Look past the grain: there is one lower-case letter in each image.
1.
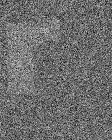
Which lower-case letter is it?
r
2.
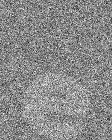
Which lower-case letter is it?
e
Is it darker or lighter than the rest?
lighter
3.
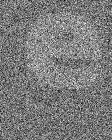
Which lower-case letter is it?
e
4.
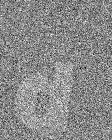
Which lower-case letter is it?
d
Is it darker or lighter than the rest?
lighter
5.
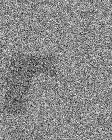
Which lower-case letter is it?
r
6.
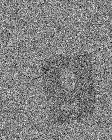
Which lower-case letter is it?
g
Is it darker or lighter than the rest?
darker
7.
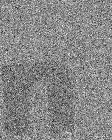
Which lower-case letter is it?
n
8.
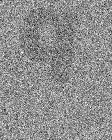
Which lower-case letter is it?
q
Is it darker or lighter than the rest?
darker
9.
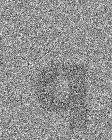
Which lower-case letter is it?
q
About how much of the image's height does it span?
half
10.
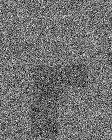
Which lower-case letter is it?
r
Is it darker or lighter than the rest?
darker
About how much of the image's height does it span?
half
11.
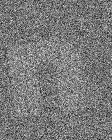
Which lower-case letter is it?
n
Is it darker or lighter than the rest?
lighter
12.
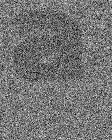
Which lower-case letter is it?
a
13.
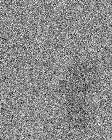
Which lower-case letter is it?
f
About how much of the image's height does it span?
half
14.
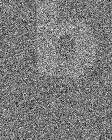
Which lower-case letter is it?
b
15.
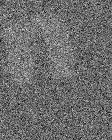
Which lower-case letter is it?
n
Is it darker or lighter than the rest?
lighter
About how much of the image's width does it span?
two thirds
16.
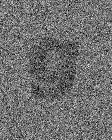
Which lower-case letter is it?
g
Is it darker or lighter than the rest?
darker
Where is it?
centre
